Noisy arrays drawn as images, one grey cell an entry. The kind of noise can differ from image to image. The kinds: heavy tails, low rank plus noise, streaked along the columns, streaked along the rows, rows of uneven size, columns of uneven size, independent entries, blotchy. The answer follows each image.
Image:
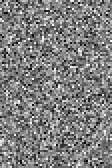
independent entries
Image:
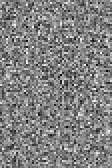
low rank plus noise
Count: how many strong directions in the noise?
five to eight
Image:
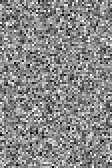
independent entries
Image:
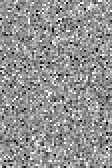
heavy tails
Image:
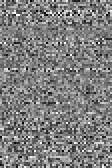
rows of uneven size
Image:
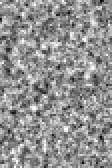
blotchy
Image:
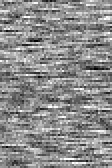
streaked along the rows
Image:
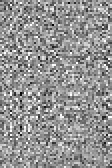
low rank plus noise
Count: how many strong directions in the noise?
two
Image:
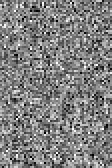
low rank plus noise
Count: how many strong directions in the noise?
three or four
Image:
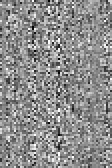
columns of uneven size
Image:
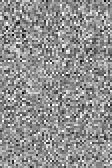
low rank plus noise
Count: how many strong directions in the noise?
two
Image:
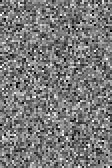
independent entries
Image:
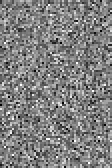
independent entries
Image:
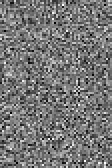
low rank plus noise
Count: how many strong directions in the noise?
five to eight
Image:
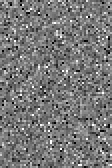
heavy tails
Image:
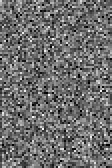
independent entries
